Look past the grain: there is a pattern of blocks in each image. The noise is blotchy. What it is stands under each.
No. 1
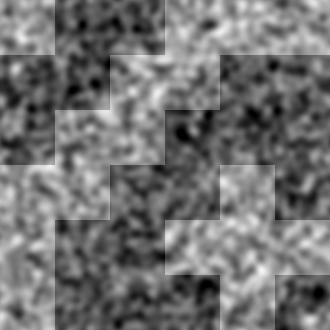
mirrored about the diagonal from the top left
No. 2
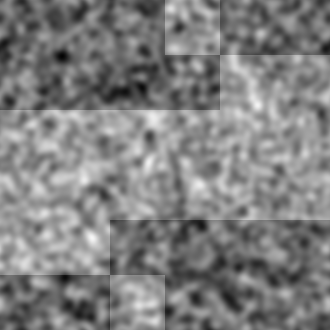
the same after a half turn
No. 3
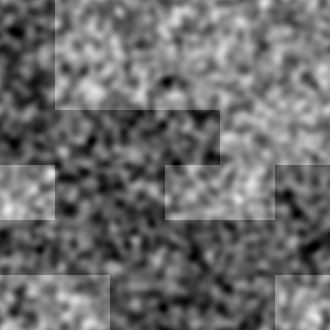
no symmetry
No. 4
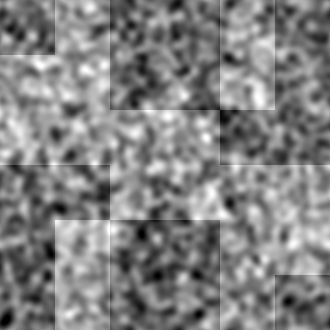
the same after a half turn
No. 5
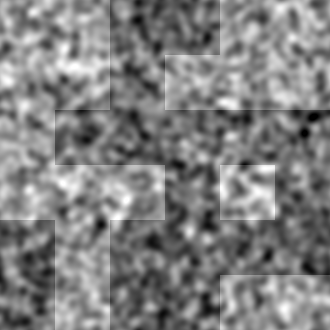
no symmetry
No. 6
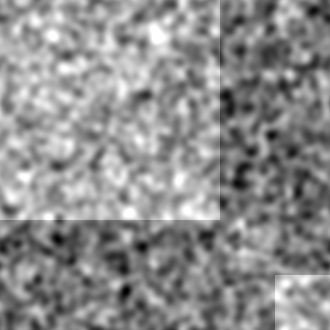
mirrored about the diagonal from the top left
